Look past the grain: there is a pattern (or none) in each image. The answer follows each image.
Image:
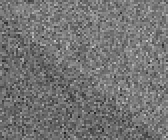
a sharp edge
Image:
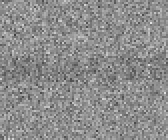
one horizontal stripe
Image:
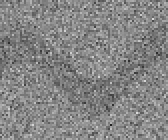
a wavy band
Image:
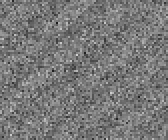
diagonal stripes
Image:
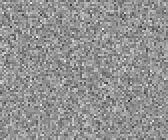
only noise
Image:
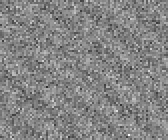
diagonal stripes
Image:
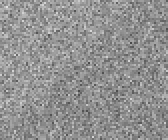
a sharp edge
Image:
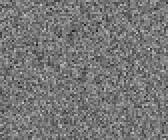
only noise
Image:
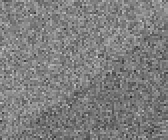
a sharp edge
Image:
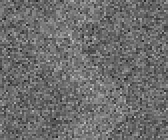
a wavy band
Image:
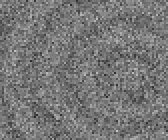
rings round one point
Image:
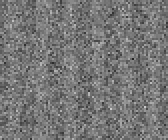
vertical stripes
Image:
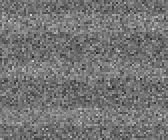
horizontal stripes
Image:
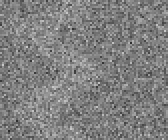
a wavy band
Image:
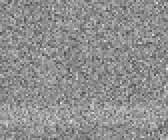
one horizontal stripe
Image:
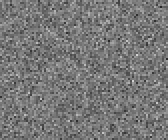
only noise
